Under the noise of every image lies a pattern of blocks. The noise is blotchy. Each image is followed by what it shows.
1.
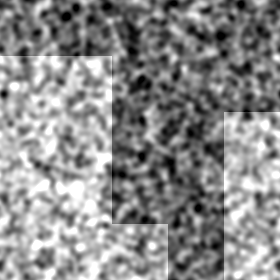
no symmetry
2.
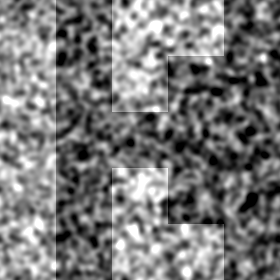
top and bottom mirror each other
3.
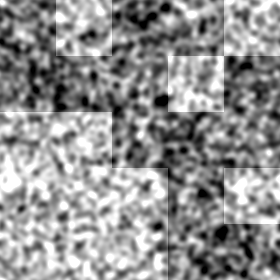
mirrored about the diagonal from the bottom left
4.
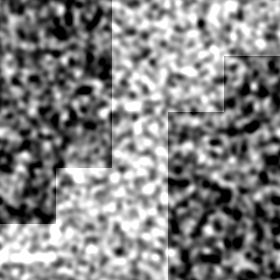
the same after a half turn
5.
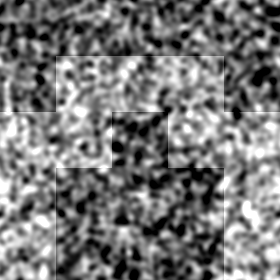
left and right mirror each other
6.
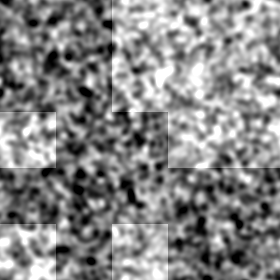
mirrored about the diagonal from the bottom left
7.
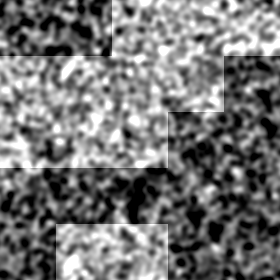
no symmetry
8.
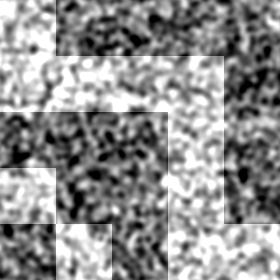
mirrored about the diagonal from the bottom left
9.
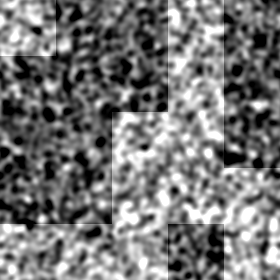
no symmetry
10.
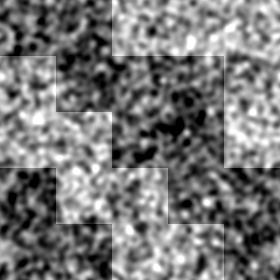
mirrored about the diagonal from the bottom left
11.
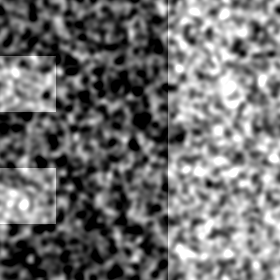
top and bottom mirror each other
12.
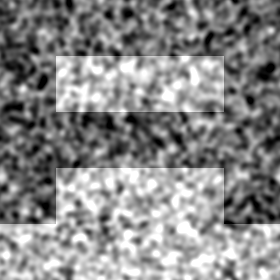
left and right mirror each other
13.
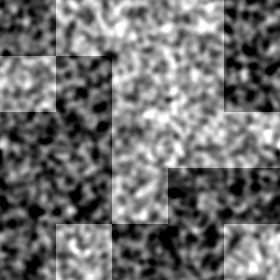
no symmetry
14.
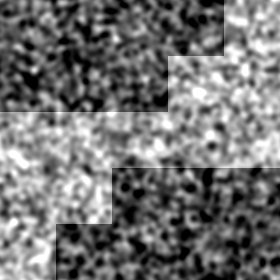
the same after a half turn
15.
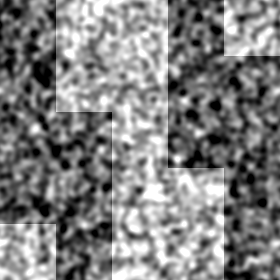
the same after a half turn
